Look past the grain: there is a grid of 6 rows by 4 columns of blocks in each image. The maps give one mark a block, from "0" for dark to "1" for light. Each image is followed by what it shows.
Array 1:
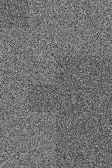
0111
1111
1100
1000
1100
1100
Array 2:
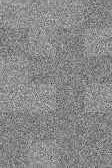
1110
0101
1000
1101
0000
0100
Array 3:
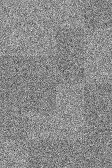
1110
1101
0001
0010
0110
1000
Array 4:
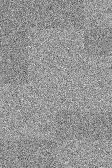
0001
0110
0111
1111
1100
0011
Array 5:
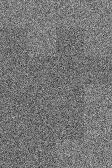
1111
0101
0000
0001
0001
0011
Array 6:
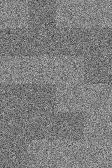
1011
0000
1110
0011
0001
0111
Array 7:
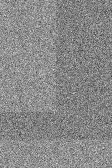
1100
1100
1100
1100
0000
1111
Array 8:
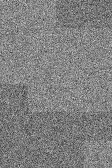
1100
1111
1111
0111
0000
0001
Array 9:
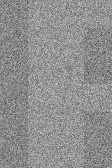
0111
0110
0110
0111
0110
0110
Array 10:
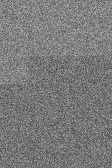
1111
1111
1000
0000
0000
0000
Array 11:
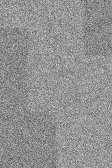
1110
0110
0111
0111
0011
0011
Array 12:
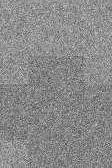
1111
1111
1001
0000
0000
1000
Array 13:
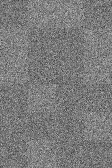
0110
1001
1001
0100
0001
0100
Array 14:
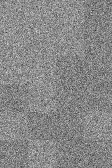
1110
1110
1100
0100
1001
0100
